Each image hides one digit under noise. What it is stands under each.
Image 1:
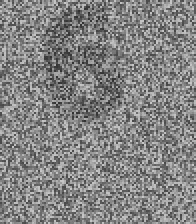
dark 6
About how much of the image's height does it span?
half
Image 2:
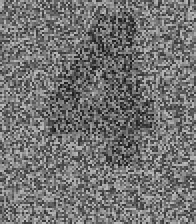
dark 4
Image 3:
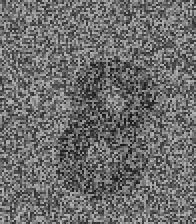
dark 8
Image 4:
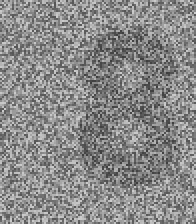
dark 8
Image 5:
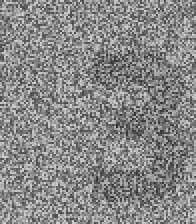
dark 3
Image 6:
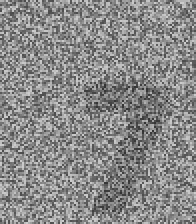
dark 7
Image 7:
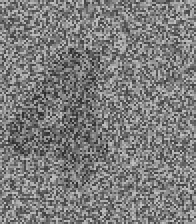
dark 4
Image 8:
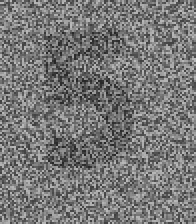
dark 5
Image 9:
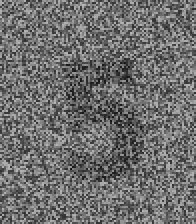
dark 5
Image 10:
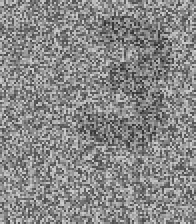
dark 3
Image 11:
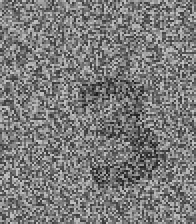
dark 3
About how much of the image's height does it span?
half
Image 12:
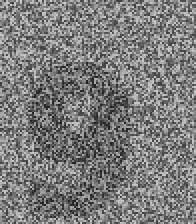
dark 9
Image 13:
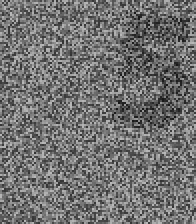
dark 5
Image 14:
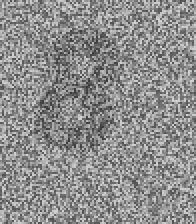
dark 8
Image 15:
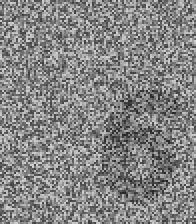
dark 6
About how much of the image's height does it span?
half
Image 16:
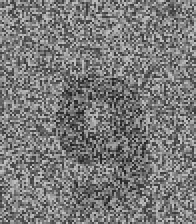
dark 9
